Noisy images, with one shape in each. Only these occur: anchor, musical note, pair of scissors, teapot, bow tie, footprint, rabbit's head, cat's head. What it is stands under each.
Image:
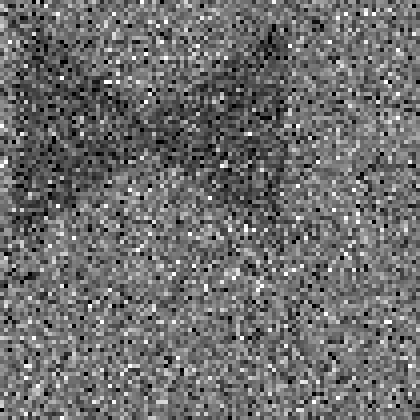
bow tie
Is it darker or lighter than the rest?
darker
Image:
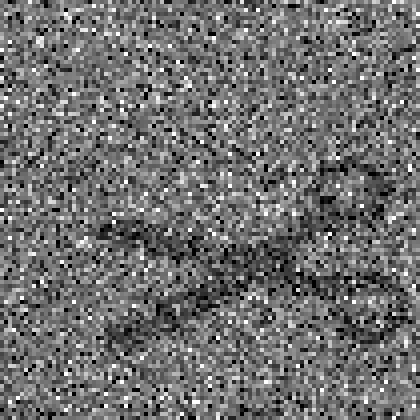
pair of scissors
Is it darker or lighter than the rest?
darker
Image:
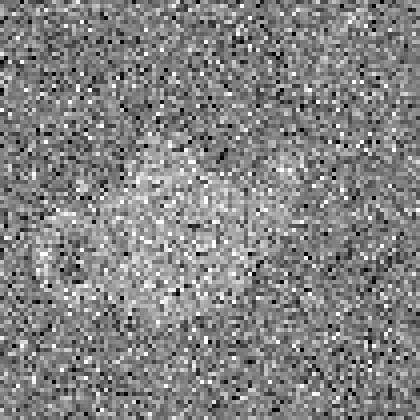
teapot
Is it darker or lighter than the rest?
lighter
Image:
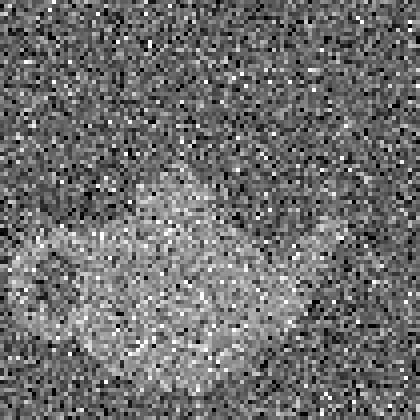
teapot
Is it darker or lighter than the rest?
lighter
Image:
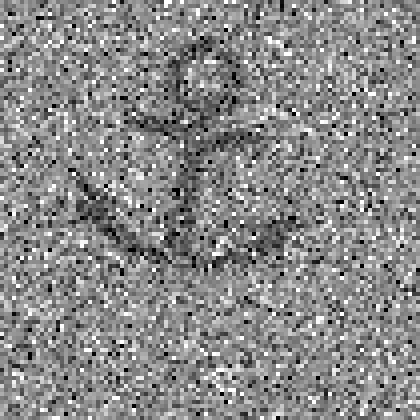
anchor
